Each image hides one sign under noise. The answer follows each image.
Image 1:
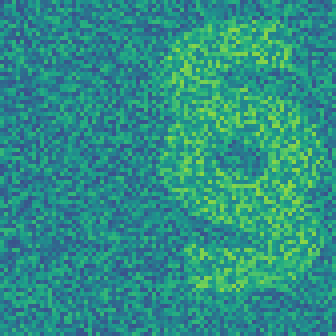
light section sign
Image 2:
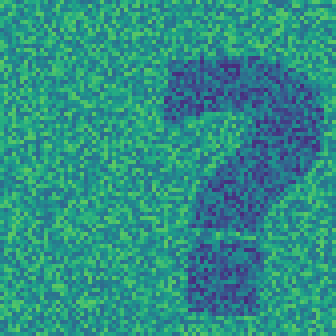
dark question mark
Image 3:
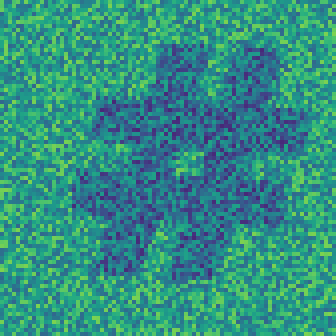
dark hash sign
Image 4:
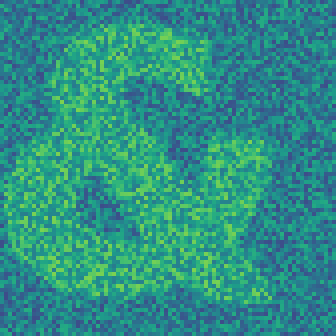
light ampersand
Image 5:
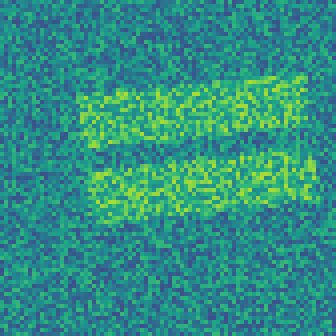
light equals sign
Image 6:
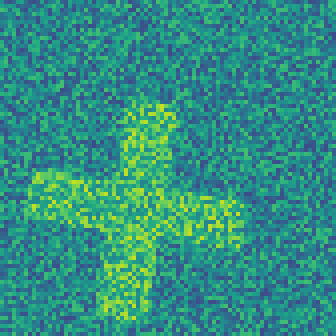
light plus sign
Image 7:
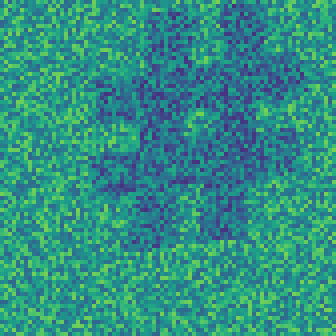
dark hash sign
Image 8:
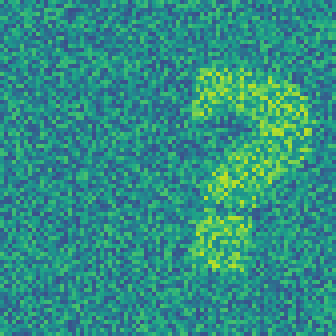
light question mark
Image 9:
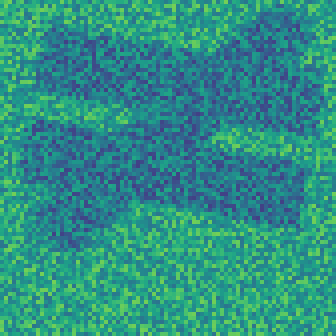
dark not-equal sign
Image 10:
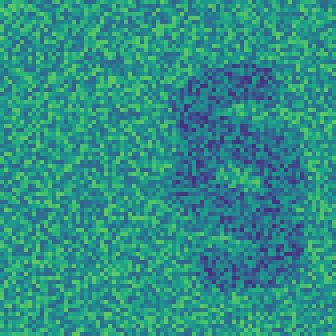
dark section sign
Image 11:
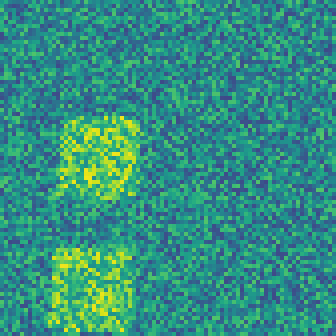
light colon
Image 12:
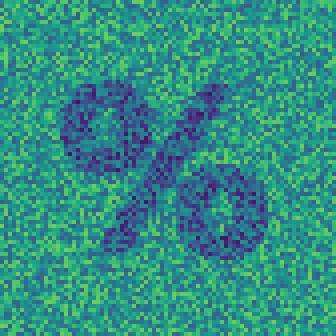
dark percent sign
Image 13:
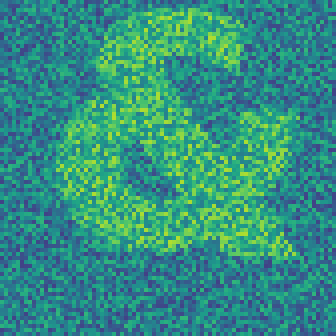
light ampersand
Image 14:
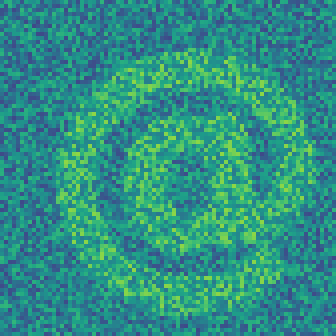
light at sign
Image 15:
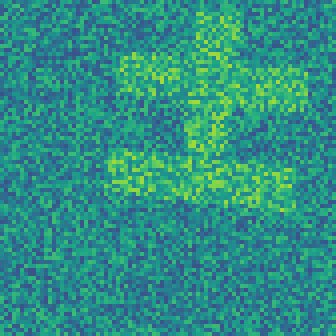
light plus-minus sign
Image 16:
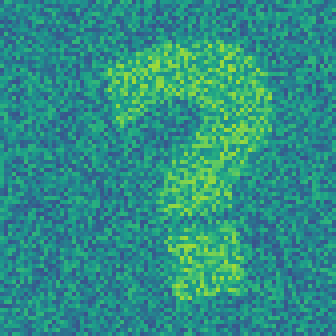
light question mark
